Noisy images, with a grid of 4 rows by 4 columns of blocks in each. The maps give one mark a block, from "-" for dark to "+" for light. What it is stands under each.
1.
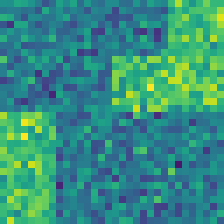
---+
--++
+---
+---
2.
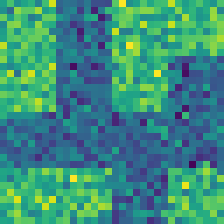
+-++
+-+-
----
++-+
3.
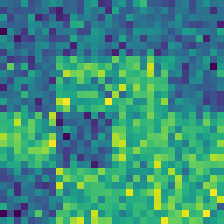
----
-++-
+-++
-+++
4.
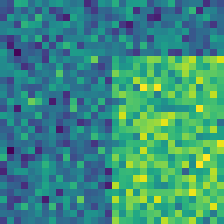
----
--++
--++
--++
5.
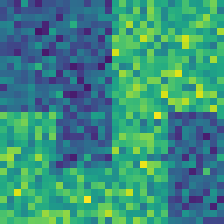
--++
--++
+-+-
+++-
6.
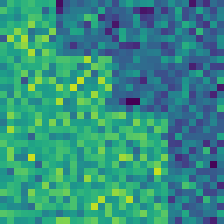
+---
++--
+++-
+++-
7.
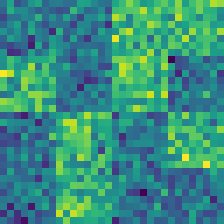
--++
+-+-
-+-+
-+--
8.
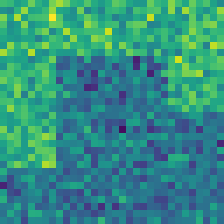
++++
+--+
+---
----
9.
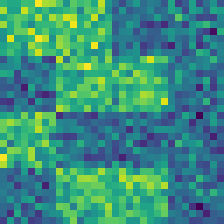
++--
-++-
+---
-++-
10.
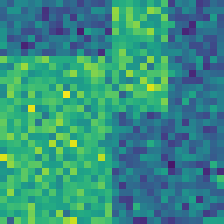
--+-
+++-
++--
++--
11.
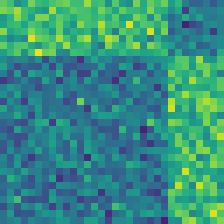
+++-
---+
---+
---+
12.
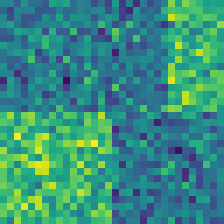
---+
---+
++--
++--
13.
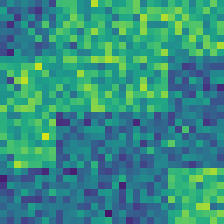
-+++
+++-
+---
---+
